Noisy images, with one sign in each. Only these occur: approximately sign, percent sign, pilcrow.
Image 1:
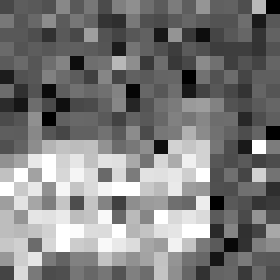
approximately sign
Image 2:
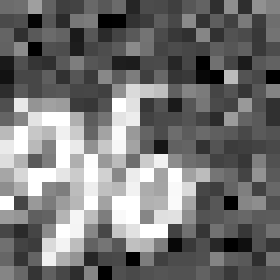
percent sign
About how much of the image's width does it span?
two thirds
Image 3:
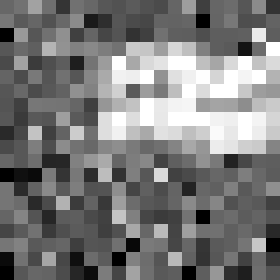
approximately sign
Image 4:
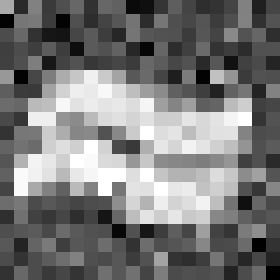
approximately sign
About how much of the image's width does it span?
nearly all
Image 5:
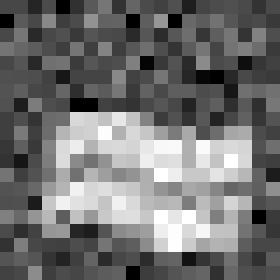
approximately sign
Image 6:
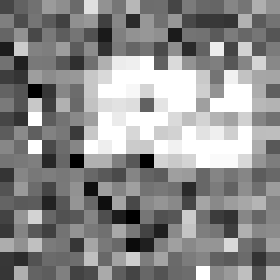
approximately sign
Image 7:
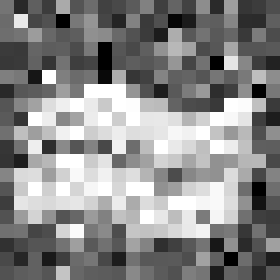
approximately sign
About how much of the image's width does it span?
nearly all
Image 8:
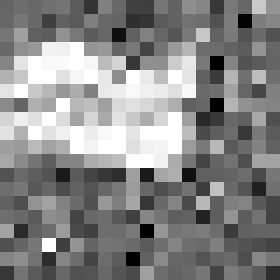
approximately sign
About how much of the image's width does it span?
two thirds
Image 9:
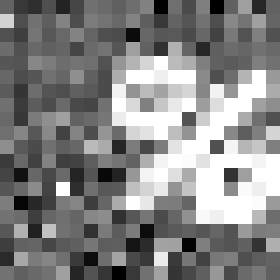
percent sign
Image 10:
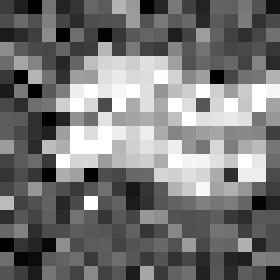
approximately sign
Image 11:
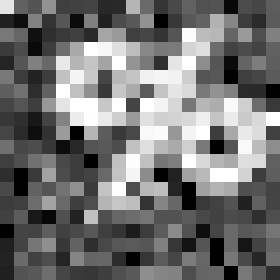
percent sign
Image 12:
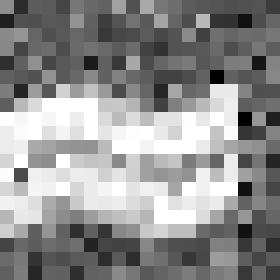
approximately sign
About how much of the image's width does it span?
nearly all
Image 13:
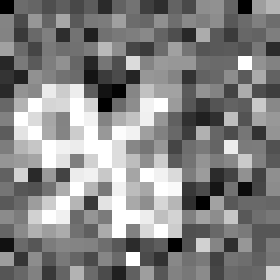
percent sign
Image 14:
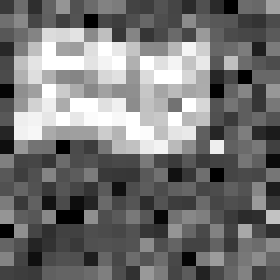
approximately sign
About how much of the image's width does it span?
two thirds
